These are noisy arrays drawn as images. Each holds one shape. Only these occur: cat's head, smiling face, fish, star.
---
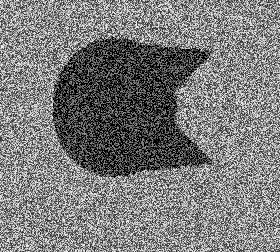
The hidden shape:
cat's head
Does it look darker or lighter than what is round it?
darker
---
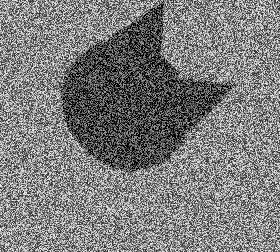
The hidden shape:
cat's head
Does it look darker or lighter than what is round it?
darker
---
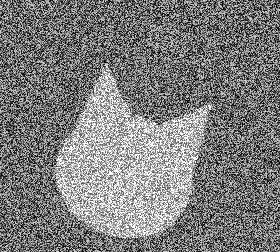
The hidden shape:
cat's head
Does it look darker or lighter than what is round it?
lighter
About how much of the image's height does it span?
two thirds
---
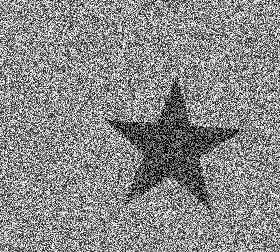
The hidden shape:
star
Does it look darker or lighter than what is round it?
darker
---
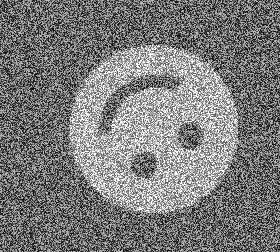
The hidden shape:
smiling face
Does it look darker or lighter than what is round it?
lighter
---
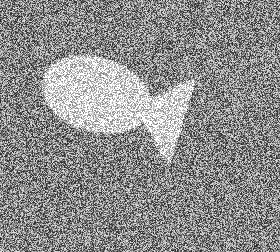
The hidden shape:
fish
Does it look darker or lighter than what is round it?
lighter
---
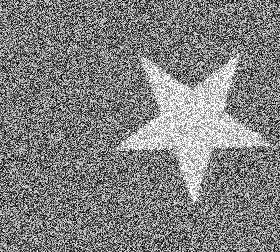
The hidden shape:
star
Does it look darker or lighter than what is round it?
lighter
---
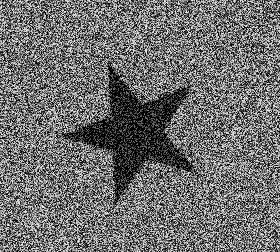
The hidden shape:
star
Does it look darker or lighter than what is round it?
darker
